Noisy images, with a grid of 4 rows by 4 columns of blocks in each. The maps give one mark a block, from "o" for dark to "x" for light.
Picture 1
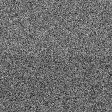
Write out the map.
xxxx
xxxx
oooo
oooo
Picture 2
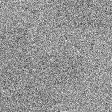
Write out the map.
xxoo
oxxx
ooox
ooxx
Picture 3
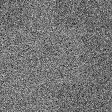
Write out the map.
oxoo
xxxo
xxxo
xxoo
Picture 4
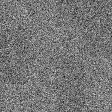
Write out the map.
xxoo
oxxo
oxox
xxox
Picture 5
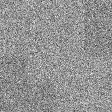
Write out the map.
xxxo
xxxo
oxxx
ooxx
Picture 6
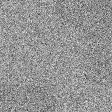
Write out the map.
xxoo
xxxo
xxxo
ooxx
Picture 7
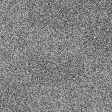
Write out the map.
xooo
xxxo
xoox
oxxx
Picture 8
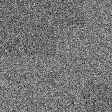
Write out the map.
ooox
ooxx
xxxx
xxxo
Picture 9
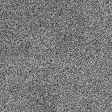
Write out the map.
ooox
oxox
xxxx
xoxx
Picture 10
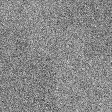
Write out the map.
xxoo
oxxo
ooxx
ooxx
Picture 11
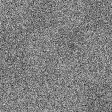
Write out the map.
xoxo
oxox
oxxx
xxxo
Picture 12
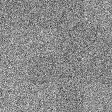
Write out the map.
ooox
xxoo
xooo
xxox
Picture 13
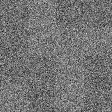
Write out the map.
oxoo
oxxx
ooxo
xoxo
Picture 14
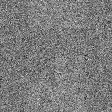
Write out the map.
oxxo
oooo
ooxo
oxxo
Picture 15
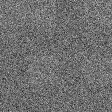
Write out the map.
xxox
oooo
oxox
oooo
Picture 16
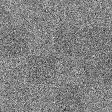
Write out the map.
xxxx
oxoo
xoxo
xxox
